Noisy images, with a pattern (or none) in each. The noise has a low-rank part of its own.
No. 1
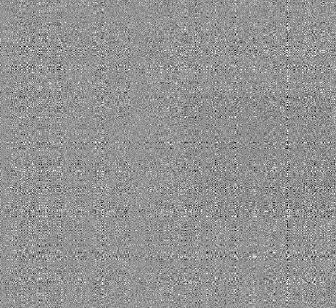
one block
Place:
middle right
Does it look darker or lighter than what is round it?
darker
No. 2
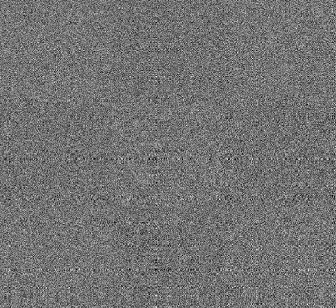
a checkerboard
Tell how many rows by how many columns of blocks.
3 by 3
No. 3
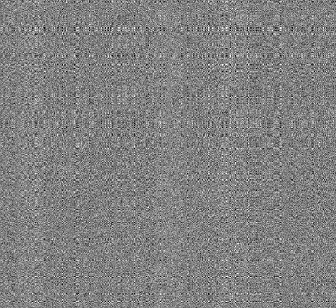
bands of columns
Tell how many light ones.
3
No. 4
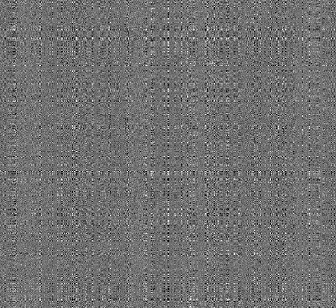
bands of columns
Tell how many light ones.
4
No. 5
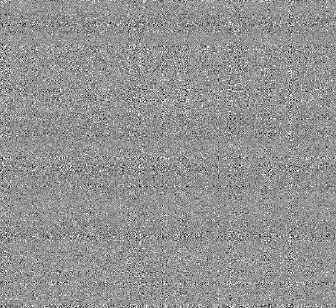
bands of rows
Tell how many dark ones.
4
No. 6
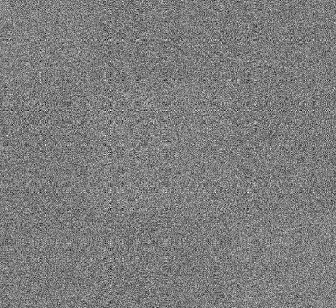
blocks along the diagonal
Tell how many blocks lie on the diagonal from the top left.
3
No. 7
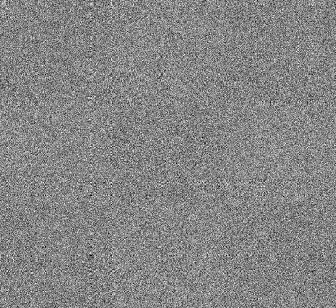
a checkerboard
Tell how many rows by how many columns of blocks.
3 by 3
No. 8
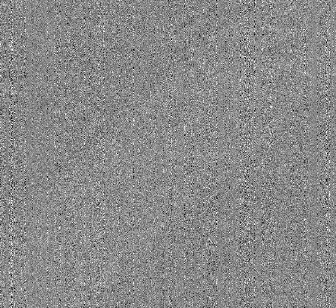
a diagonal band
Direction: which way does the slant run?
bottom left to top right
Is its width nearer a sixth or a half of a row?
a half
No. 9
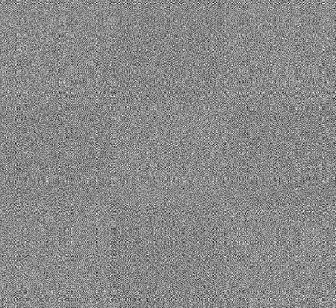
a checkerboard
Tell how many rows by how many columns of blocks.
3 by 3
